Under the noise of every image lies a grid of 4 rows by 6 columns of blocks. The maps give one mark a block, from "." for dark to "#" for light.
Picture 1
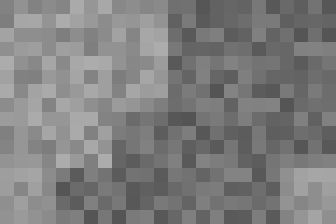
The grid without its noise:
# # # . . .
# # # . . .
# # . . . .
# . . . . #
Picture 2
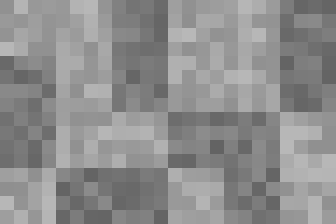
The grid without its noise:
# # . # # .
. # . # # .
. # # . . #
# . . # . #
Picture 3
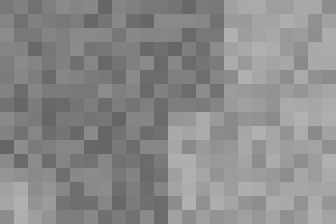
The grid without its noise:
. . . . # #
. . . . # #
. . . # # #
# . . # # #
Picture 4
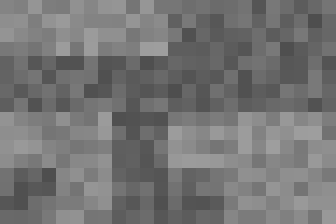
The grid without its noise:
# # # . . .
. . . . . .
# # . # # #
. # . . # #
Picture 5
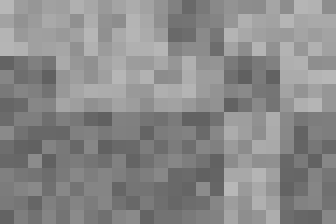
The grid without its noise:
# # # . # #
. # # # . #
. . . . # .
. . . . # .
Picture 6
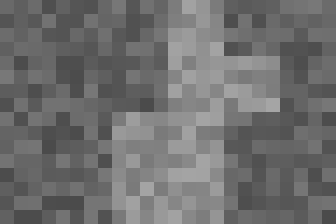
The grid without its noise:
. . . # . .
. . . # # .
. . # # . .
. . # # . .
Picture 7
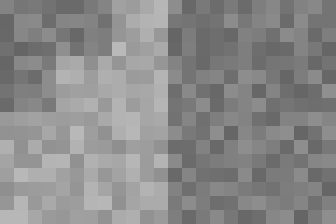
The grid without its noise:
. . # . . .
. # # . . .
# # # . . .
# # # . . .
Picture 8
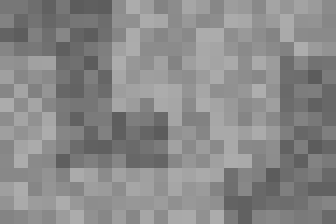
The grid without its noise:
. . # # # #
# . # # # .
# . . # # .
# # # # . .
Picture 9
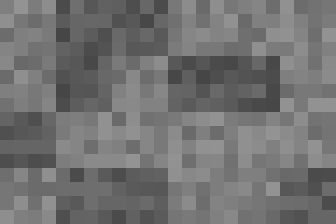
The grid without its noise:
# . . # # #
# . # . . #
. # # # # #
# . . # # .
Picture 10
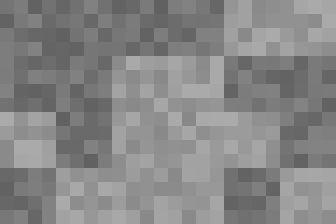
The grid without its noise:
. . . . # #
. . # # . .
# . # # # .
. # # # . #
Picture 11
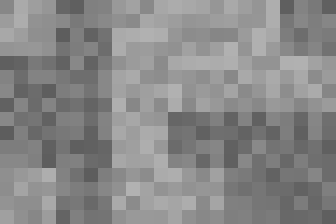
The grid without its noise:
# . # # # .
. . # # # #
. . # . . .
# . # # . .
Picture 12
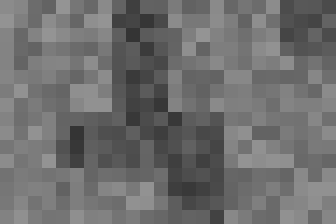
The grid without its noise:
# # . # # .
# # . # # #
# . . . # #
# # # . # #
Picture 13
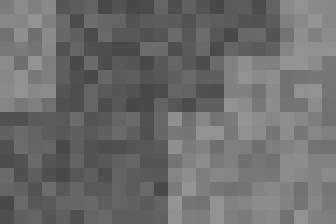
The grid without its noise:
# . . . . #
# . . . # #
. . . # # #
. . . # # #
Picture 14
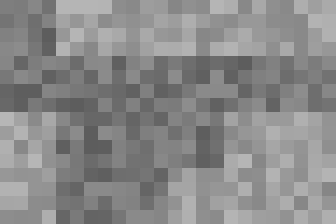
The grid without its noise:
. # # # # #
. . . . . .
# . . . # #
# . . # # #
